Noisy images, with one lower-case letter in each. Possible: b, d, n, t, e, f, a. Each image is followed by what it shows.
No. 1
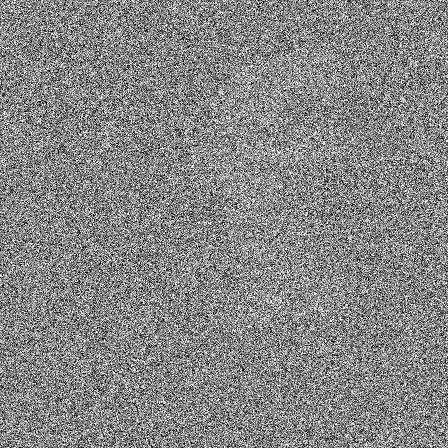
f
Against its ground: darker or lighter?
lighter
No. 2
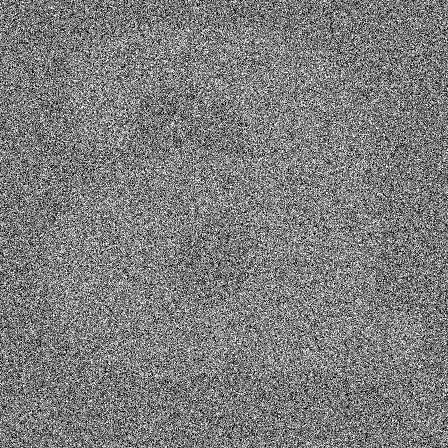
a
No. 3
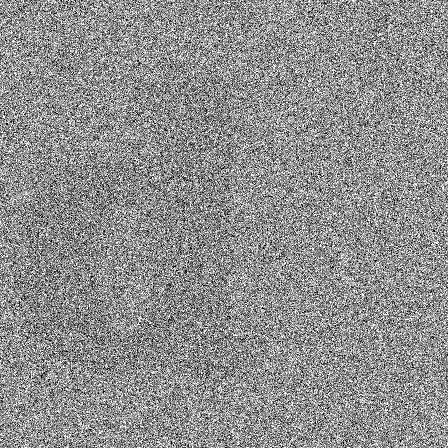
d
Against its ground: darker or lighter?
darker
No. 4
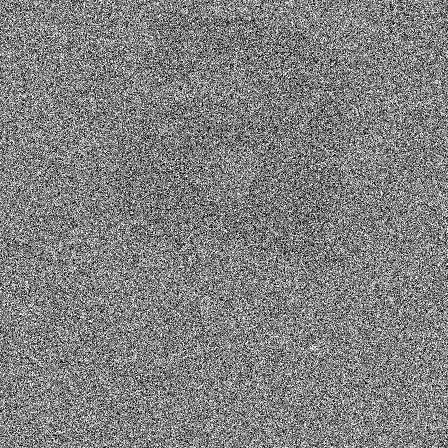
a
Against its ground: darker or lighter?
darker
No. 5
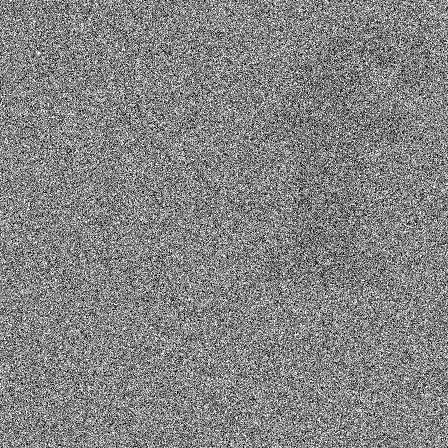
f
